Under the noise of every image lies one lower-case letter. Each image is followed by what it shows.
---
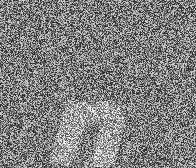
n
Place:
bottom middle
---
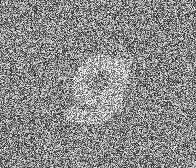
g
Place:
centre
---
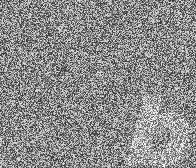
b
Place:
bottom right
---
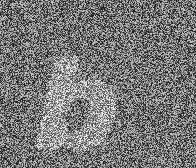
b
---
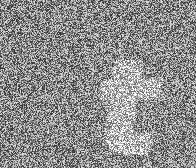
t
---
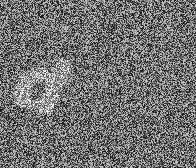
d
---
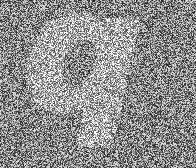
q
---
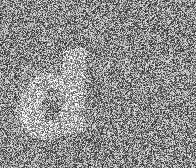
d
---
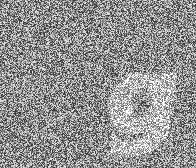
g
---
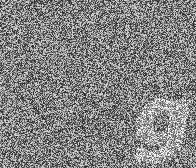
g
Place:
bottom right
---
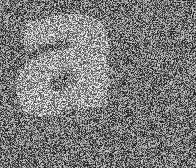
a
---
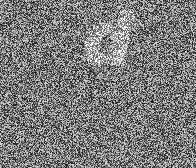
d
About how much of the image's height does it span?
a third
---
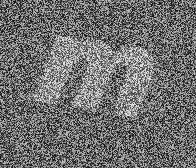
m
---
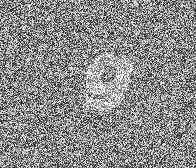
g
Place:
centre
